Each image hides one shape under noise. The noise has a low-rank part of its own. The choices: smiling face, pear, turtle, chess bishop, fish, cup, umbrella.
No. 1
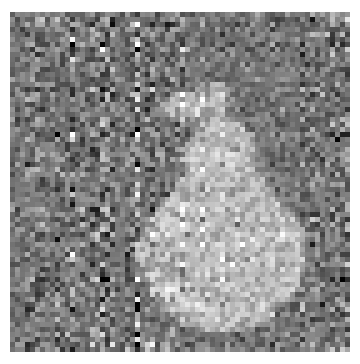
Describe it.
light pear
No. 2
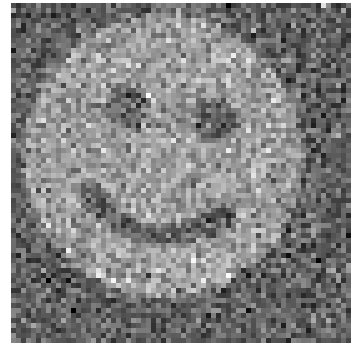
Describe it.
light smiling face
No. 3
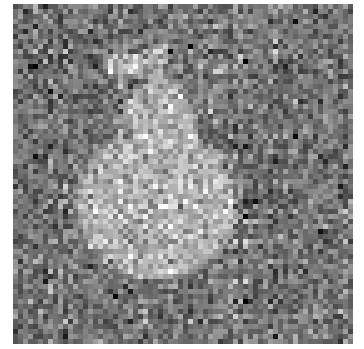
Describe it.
light pear
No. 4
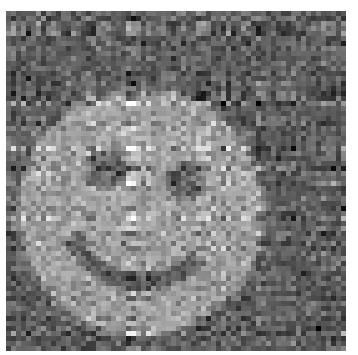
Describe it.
light smiling face
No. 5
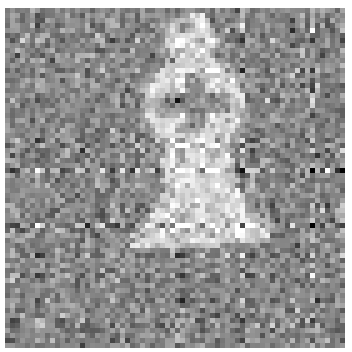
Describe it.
light chess bishop
